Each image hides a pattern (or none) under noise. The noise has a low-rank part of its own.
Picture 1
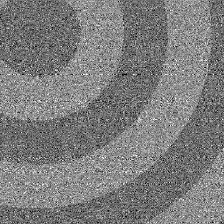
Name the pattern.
rings round one point
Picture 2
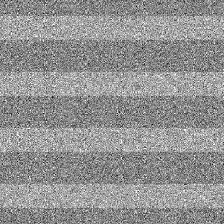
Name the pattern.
horizontal stripes
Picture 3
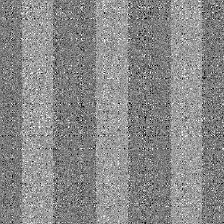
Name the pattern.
vertical stripes
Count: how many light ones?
3
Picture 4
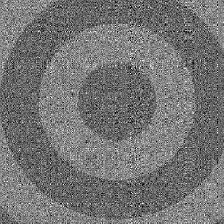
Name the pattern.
rings round one point
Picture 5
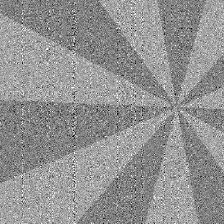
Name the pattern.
spokes from one point
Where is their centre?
middle right
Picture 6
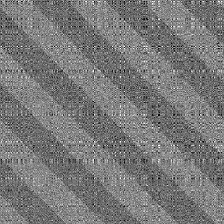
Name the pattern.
diagonal stripes
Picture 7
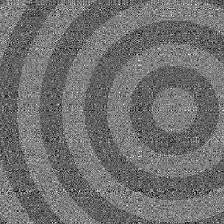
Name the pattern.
rings round one point
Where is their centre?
middle right
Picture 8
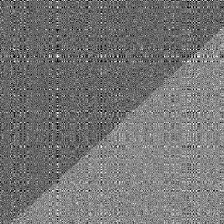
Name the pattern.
a sharp edge
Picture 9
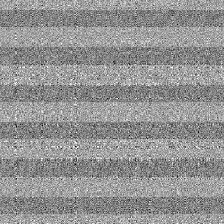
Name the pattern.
horizontal stripes
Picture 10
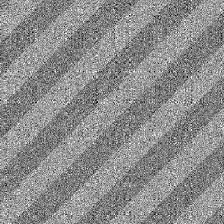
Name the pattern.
diagonal stripes
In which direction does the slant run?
bottom left to top right
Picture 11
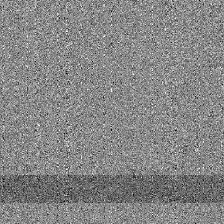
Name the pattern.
one horizontal stripe
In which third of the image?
bottom
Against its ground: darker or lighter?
darker
